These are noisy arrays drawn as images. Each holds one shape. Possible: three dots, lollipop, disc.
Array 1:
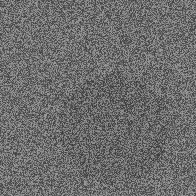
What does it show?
dark disc
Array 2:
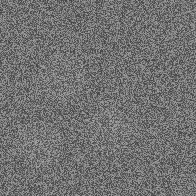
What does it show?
light three dots
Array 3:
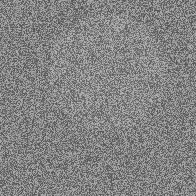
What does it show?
light disc
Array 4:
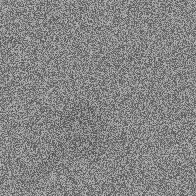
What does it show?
dark lollipop
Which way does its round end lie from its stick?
up and right
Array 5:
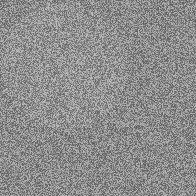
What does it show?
light disc
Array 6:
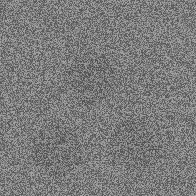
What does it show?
dark three dots
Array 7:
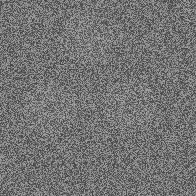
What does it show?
light three dots
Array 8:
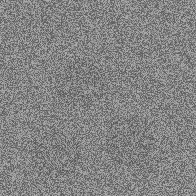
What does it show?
dark three dots
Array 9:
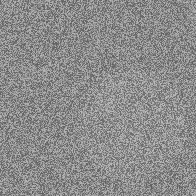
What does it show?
light disc
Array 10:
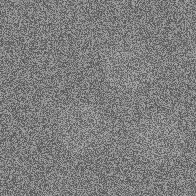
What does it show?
light three dots
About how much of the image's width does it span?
two thirds
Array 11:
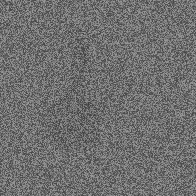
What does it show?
dark lollipop
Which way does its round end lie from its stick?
down
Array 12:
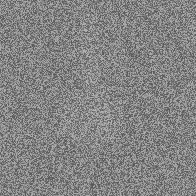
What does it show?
light lollipop
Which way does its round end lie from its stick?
down
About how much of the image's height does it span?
two thirds
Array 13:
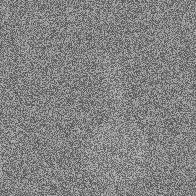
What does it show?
light lollipop
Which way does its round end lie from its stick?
down
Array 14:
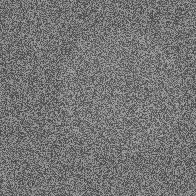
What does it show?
light disc
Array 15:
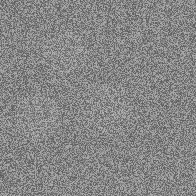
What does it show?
light three dots
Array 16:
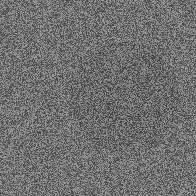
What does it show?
dark disc
